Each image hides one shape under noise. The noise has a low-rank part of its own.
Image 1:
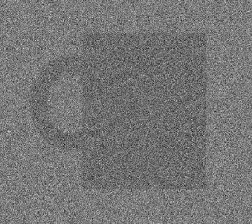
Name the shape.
cup
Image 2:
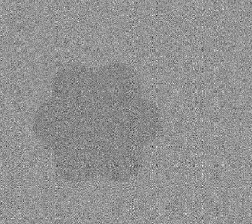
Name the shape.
flower
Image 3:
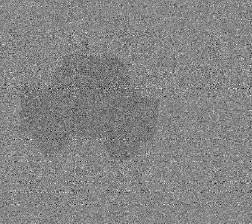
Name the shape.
car
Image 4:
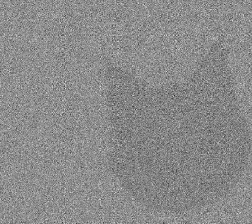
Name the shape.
cat's head
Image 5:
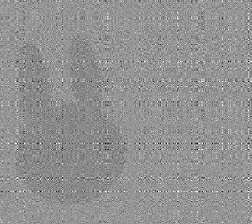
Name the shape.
rabbit's head
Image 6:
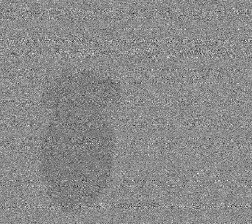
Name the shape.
footprint
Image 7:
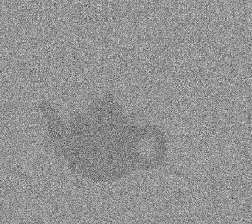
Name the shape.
teapot
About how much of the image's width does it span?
half
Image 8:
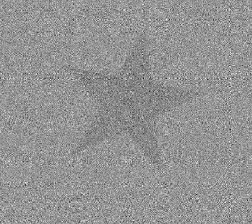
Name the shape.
star
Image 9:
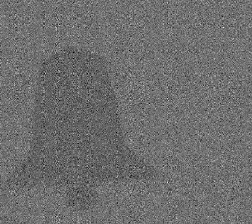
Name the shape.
bell
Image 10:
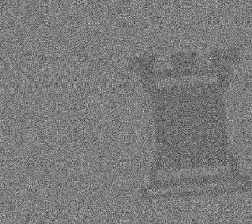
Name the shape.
chess rook
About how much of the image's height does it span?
two thirds
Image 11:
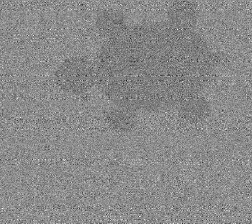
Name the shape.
turtle
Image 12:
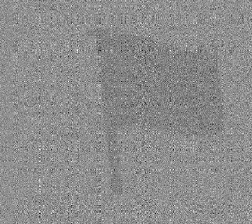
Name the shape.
flag
